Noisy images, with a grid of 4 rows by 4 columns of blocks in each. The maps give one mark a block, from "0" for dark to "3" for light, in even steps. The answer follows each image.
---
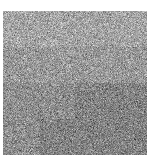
3 3 3 3
2 2 2 2
1 1 0 0
1 0 0 0
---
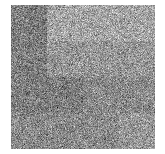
0 3 3 3
0 2 2 2
0 0 1 1
1 1 1 2
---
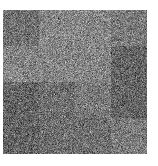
1 3 3 2
3 3 3 0
0 1 2 0
0 1 1 2
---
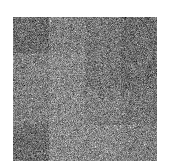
0 2 1 0
2 3 1 0
2 3 2 1
0 3 3 2
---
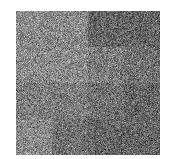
3 3 0 0
3 3 2 1
2 2 1 0
3 1 0 0
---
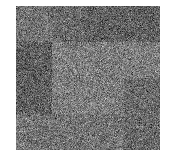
2 1 0 0
0 3 3 3
0 3 3 1
2 2 2 1
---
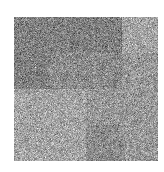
0 0 0 3
0 1 1 2
3 3 2 2
3 3 1 2
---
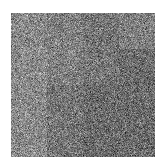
3 2 1 2
3 2 1 0
3 1 0 0
3 1 0 0
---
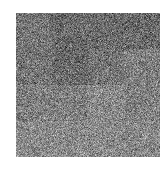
1 0 0 0
1 0 1 2
2 2 3 2
3 3 3 3
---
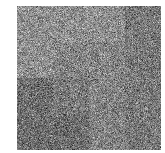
3 3 3 1
3 2 2 1
0 1 2 1
0 0 2 1
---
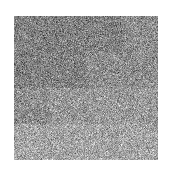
0 0 0 1
0 0 1 1
1 2 2 2
3 3 3 3
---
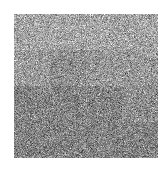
3 3 3 3
2 1 2 2
0 0 0 1
0 0 0 0
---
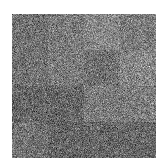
1 2 3 2
1 2 1 3
0 0 2 2
1 0 0 0
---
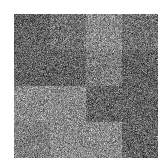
0 1 3 1
0 0 2 0
3 3 0 0
2 3 3 0
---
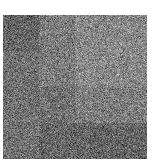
0 2 3 3
1 2 3 3
1 1 2 2
1 0 0 0
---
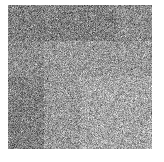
0 0 0 1
1 2 2 2
0 2 3 3
0 2 3 3
